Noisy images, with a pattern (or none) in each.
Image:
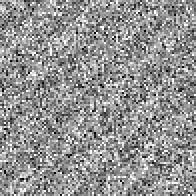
diagonal stripes
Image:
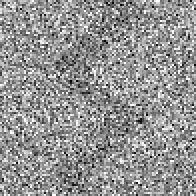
a wavy band
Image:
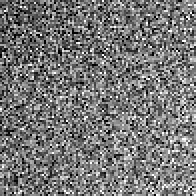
a smooth slope
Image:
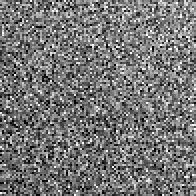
a smooth slope
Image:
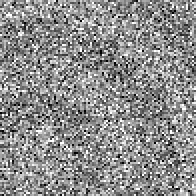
rings round one point
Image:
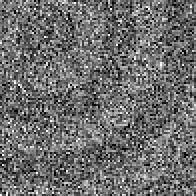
rings round one point
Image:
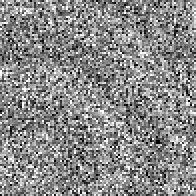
rings round one point
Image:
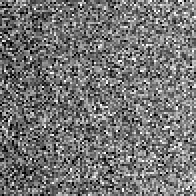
a smooth slope
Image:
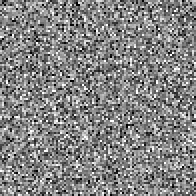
only noise
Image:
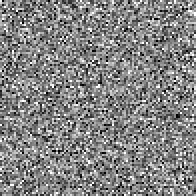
only noise
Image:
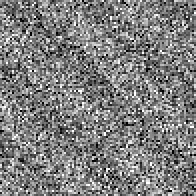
diagonal stripes
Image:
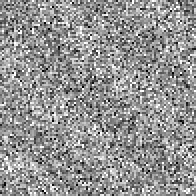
diagonal stripes
